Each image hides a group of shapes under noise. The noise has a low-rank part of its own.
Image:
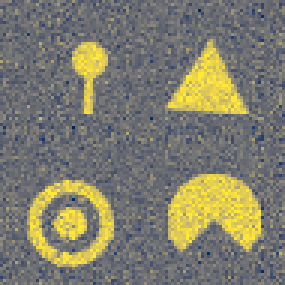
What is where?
top left: lollipop; top right: triangle; bottom left: bullseye; bottom right: disc with a wedge cut out
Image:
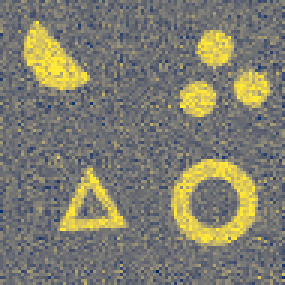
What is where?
top left: half disc; top right: three dots; bottom left: triangle frame; bottom right: ring
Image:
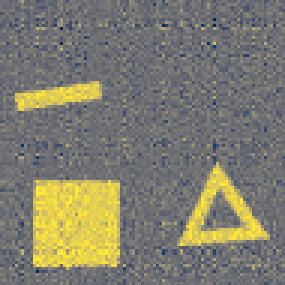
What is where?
top left: bar; bottom left: square; bottom right: triangle frame
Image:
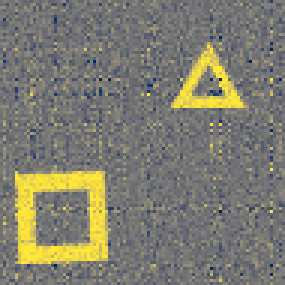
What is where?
top right: triangle frame; bottom left: square frame
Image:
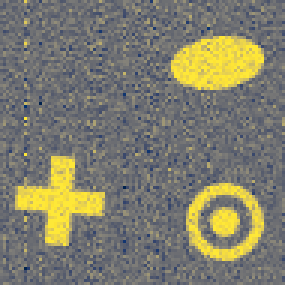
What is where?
top right: ellipse; bottom left: cross; bottom right: bullseye
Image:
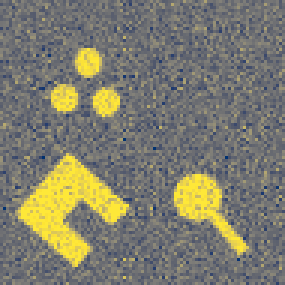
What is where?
top left: three dots; bottom left: square with a notch; bottom right: lollipop
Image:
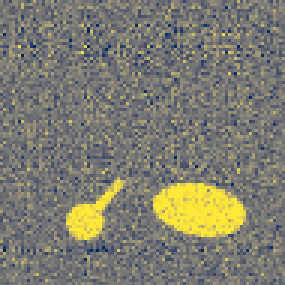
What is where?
bottom left: lollipop; bottom right: ellipse
